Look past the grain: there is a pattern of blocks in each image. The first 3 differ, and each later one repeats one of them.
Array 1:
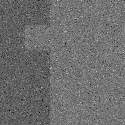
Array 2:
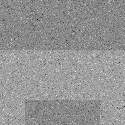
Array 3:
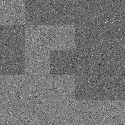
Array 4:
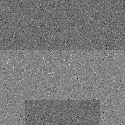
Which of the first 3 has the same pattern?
2
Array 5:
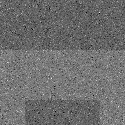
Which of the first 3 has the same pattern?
2
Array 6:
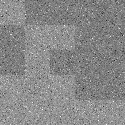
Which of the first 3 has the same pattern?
3
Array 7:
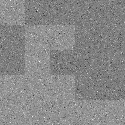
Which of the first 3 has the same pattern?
3
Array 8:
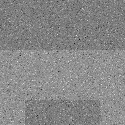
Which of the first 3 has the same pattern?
2
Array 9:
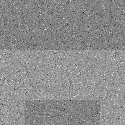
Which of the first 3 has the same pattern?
2
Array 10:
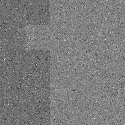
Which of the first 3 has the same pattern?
1
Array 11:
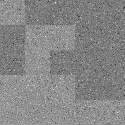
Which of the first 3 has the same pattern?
3
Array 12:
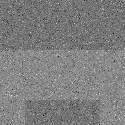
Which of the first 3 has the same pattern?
2
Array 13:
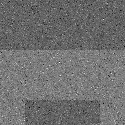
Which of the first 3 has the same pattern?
2
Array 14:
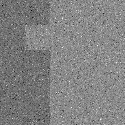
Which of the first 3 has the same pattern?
1
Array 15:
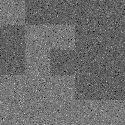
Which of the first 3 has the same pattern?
3
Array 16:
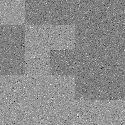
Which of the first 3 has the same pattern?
3
